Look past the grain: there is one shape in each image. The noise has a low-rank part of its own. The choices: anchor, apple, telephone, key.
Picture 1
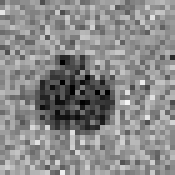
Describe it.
dark apple
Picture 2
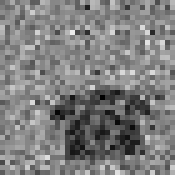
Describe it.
dark telephone
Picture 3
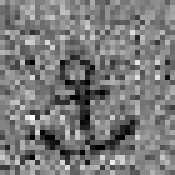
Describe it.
dark anchor
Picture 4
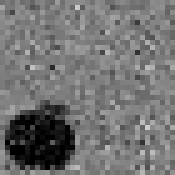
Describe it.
dark apple, bottom left
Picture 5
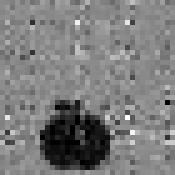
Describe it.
dark apple, bottom middle
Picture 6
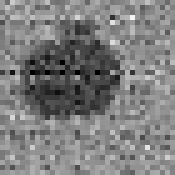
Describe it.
dark apple
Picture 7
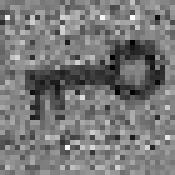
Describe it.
dark key
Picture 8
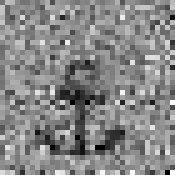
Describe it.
dark anchor
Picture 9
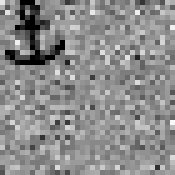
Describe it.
dark anchor, top left
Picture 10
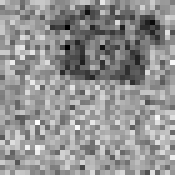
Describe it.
dark telephone
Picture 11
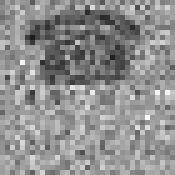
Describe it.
dark telephone
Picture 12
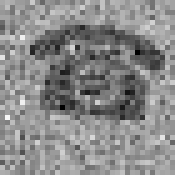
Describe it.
dark telephone
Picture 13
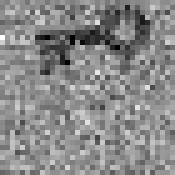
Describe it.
dark key
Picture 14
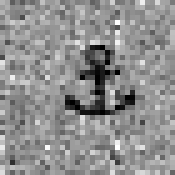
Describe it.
dark anchor, centre
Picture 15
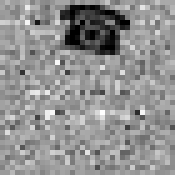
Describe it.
dark telephone, top middle
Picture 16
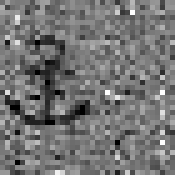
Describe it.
dark anchor
